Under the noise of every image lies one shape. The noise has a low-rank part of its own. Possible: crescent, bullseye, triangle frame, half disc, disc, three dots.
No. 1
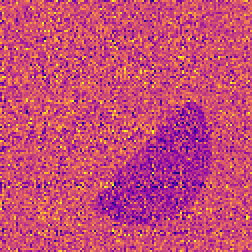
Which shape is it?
half disc
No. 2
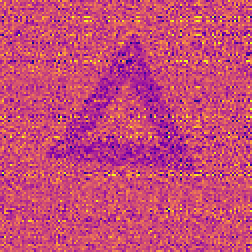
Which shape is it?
triangle frame
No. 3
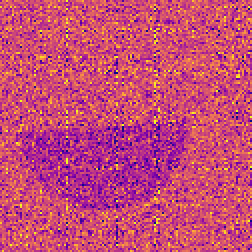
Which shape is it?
half disc
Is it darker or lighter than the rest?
darker
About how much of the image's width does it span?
two thirds
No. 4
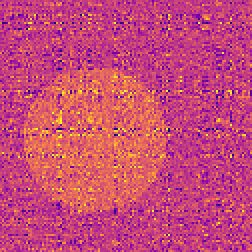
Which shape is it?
disc
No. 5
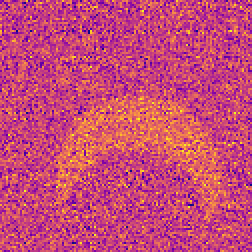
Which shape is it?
crescent
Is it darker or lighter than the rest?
lighter
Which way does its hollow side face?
down
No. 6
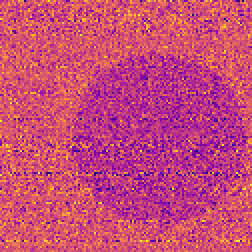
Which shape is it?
disc
